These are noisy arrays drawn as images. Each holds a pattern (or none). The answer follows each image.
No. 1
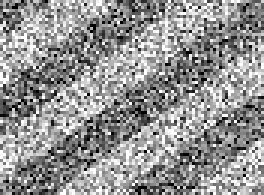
diagonal stripes
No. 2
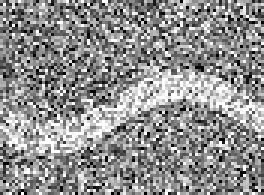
a wavy band
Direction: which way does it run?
left to right
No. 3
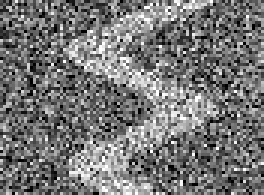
a wavy band
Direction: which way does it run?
top to bottom
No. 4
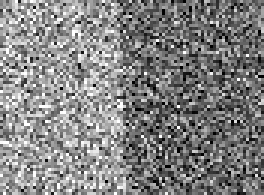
a sharp edge
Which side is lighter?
left
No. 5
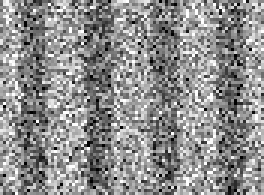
vertical stripes
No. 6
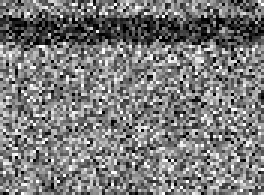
one horizontal stripe
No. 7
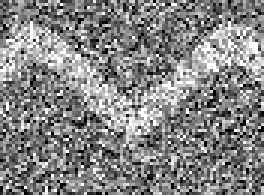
a wavy band
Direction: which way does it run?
left to right
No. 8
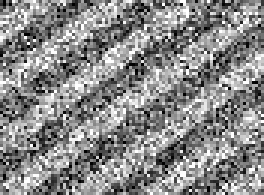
diagonal stripes
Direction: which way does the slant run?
bottom left to top right
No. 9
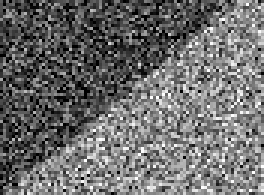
a sharp edge
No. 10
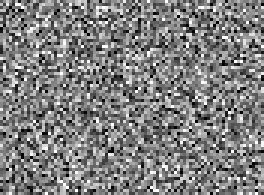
only noise
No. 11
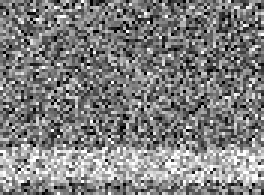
one horizontal stripe
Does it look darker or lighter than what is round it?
lighter
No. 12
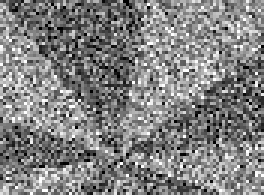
spokes from one point
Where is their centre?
bottom middle
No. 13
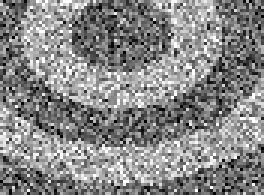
rings round one point
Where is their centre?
top middle
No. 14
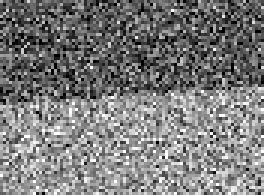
a sharp edge
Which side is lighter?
bottom
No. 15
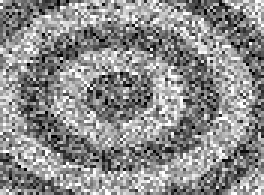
rings round one point
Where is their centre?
centre
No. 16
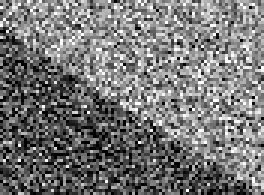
a sharp edge
